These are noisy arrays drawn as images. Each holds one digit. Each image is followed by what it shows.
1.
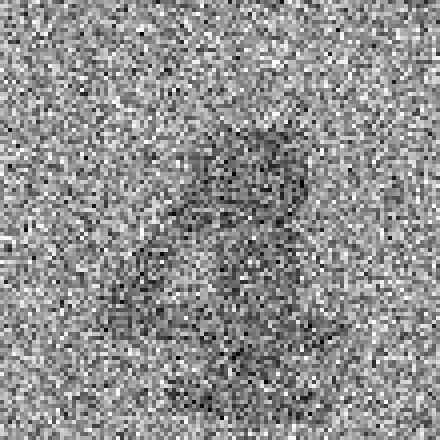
dark 4
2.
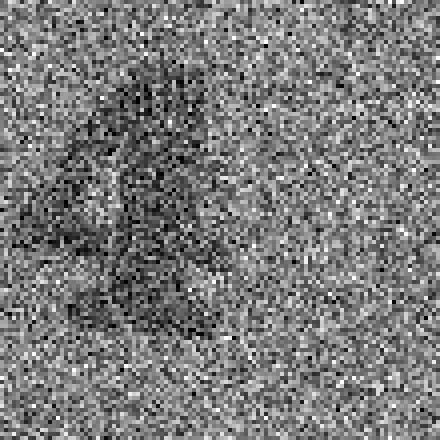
dark 4
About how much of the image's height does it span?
two thirds
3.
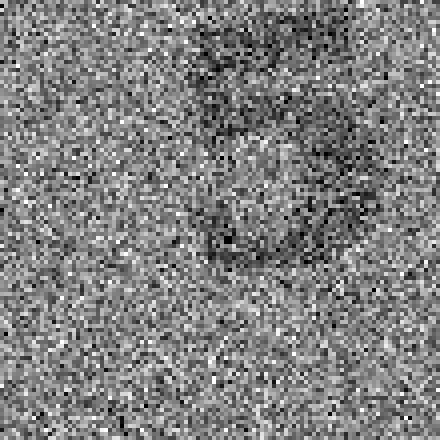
dark 5
